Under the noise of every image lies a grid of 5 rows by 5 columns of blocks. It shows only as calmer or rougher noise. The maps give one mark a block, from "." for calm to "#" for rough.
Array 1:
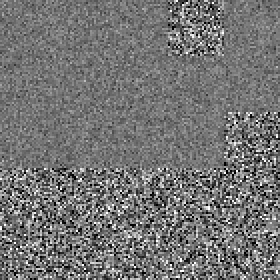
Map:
. . . # .
. . . . .
. . . . #
# # # # #
# # # # #
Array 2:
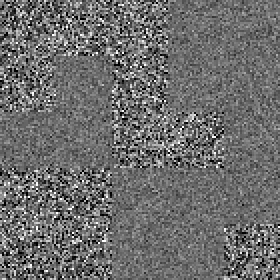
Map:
# # # . .
# . # . .
. . # # .
# # . . .
# # . . #
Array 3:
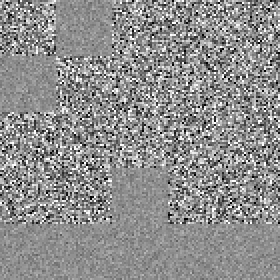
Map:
# . # # #
. # # # #
# # # # #
# # . # #
. . . . .
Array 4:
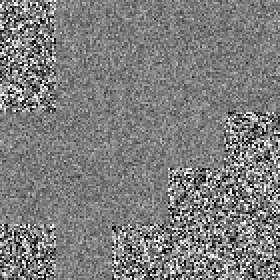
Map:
# . . . .
# . . . .
. . . . #
. . . # #
# . # # #
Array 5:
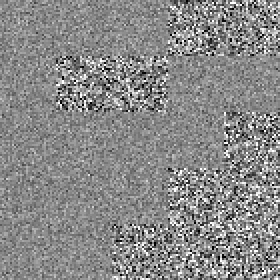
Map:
. . . # #
. # # . .
. . . . #
. . . # #
. . # # #
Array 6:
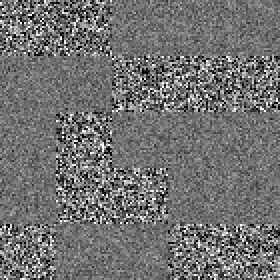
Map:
# # . . .
. . # # #
. # . . .
. # # . .
# . . # #
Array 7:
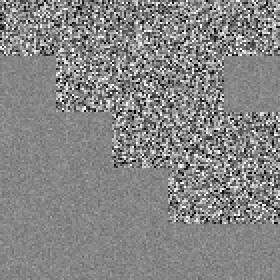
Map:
# # # # #
. # # # .
. . # # #
. . . # #
. . . . .
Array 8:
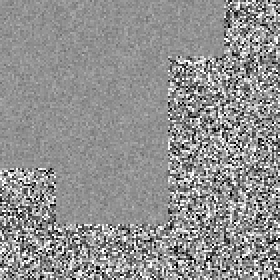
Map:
. . . . #
. . . # #
. . . # #
# . . # #
# # # # #
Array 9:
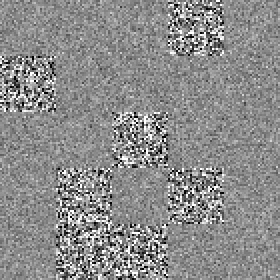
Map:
. . . # .
# . . . .
. . # . .
. # . # .
. # # . .
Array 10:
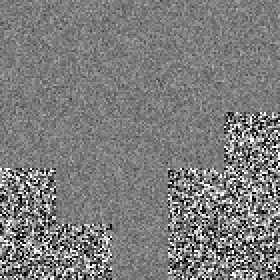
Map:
. . . . .
. . . . .
. . . . #
# . . # #
# # . # #
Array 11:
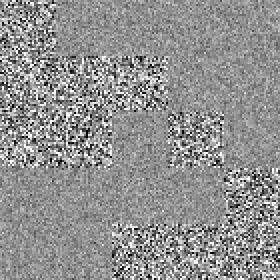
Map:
# . . . .
# # # . .
# # . # .
. . . . #
. . # # #
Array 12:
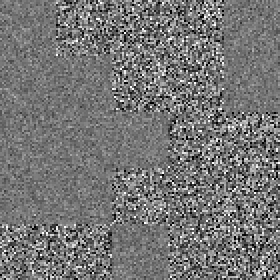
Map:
. # # # .
. . # # .
. . . # #
. . # # #
# # . # #
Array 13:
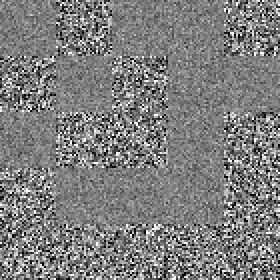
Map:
. # . . #
# . # . .
. # # . #
# . . . #
# # # # #
